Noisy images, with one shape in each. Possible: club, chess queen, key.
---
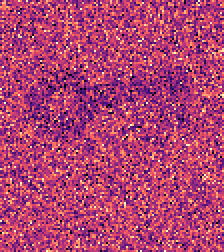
key
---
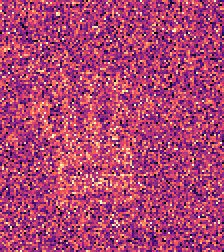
chess queen
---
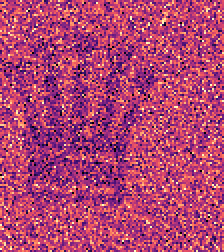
chess queen
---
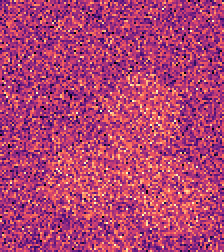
club
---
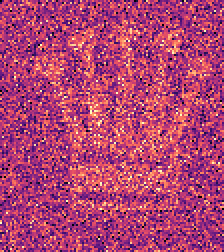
chess queen
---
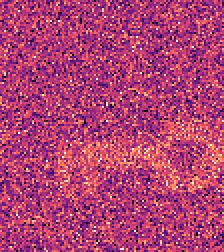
key
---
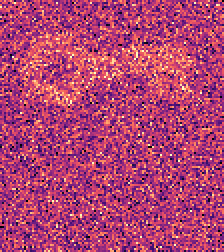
key
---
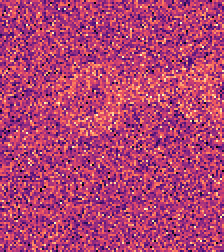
key
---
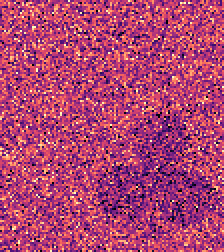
club
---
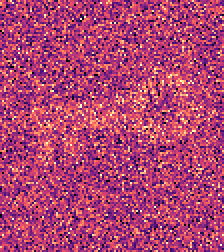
key
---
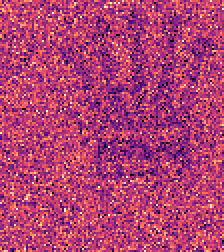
chess queen
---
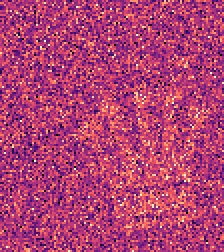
chess queen
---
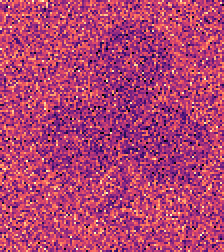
club
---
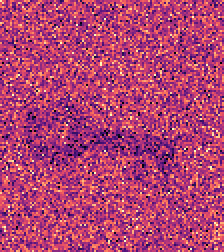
key
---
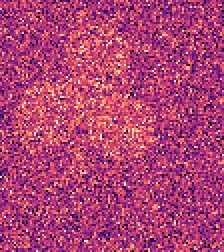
club
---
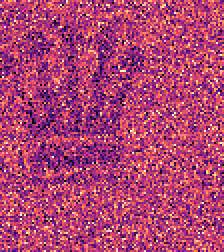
chess queen
